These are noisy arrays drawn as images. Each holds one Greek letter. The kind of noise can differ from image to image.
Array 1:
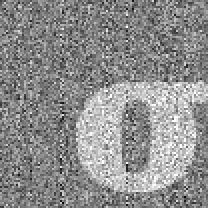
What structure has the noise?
columns of uneven size
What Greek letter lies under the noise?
sigma
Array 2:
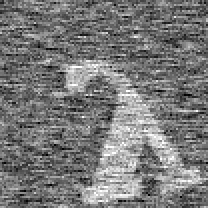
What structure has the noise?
streaked along the rows
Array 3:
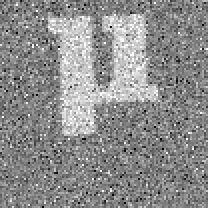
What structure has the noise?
heavy tails
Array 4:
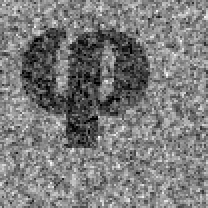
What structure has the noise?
blotchy
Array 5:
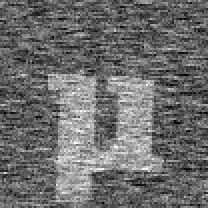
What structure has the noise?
streaked along the rows
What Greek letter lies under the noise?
mu
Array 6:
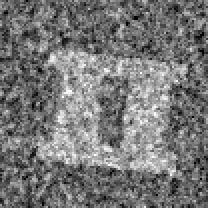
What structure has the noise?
blotchy
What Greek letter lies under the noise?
pi
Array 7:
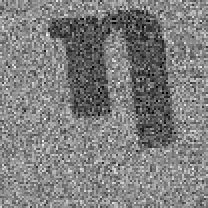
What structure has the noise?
low rank plus noise
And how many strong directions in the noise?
three or four
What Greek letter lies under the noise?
eta
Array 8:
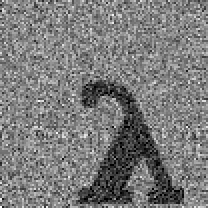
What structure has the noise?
low rank plus noise
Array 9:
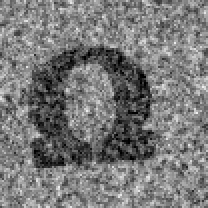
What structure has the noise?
blotchy
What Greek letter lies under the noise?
omega
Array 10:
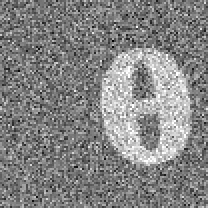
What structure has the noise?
independent entries
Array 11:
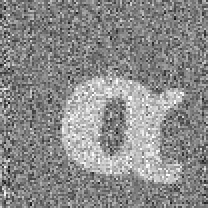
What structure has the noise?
columns of uneven size
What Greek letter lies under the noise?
alpha
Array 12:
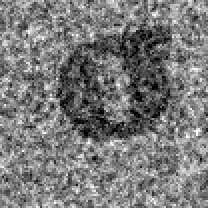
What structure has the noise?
blotchy
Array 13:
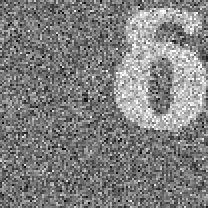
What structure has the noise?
independent entries
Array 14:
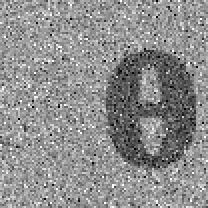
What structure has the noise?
heavy tails
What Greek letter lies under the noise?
theta
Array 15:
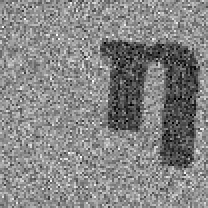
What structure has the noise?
low rank plus noise
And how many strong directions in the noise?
one
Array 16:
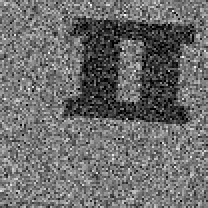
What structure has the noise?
independent entries
